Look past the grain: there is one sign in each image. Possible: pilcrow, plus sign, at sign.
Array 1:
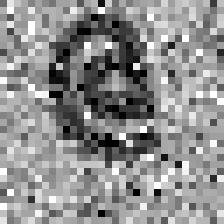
dark at sign
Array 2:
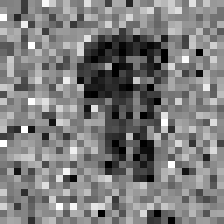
dark pilcrow
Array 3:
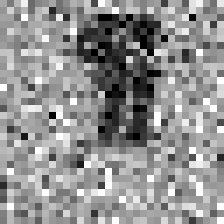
dark pilcrow
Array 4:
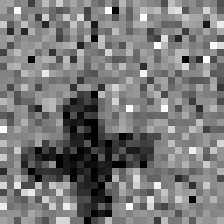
dark plus sign
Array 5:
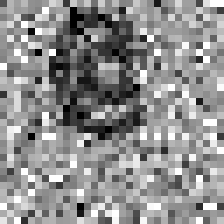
dark at sign
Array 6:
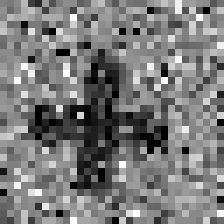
dark plus sign
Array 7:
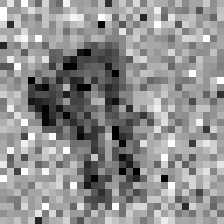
dark pilcrow
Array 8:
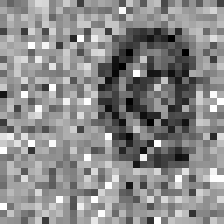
dark at sign
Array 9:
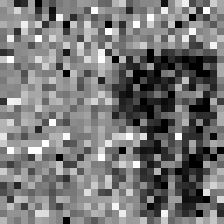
dark pilcrow
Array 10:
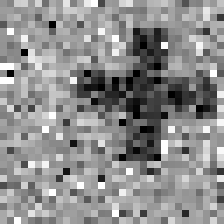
dark plus sign
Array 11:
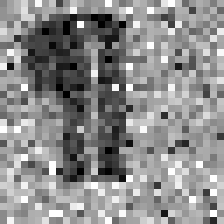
dark pilcrow
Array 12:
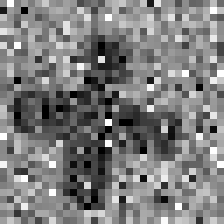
dark plus sign
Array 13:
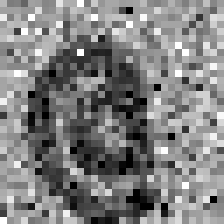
dark at sign
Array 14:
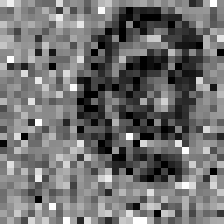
dark at sign
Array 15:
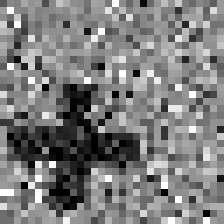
dark plus sign
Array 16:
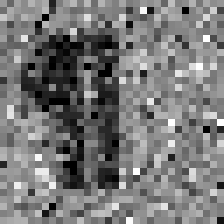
dark pilcrow
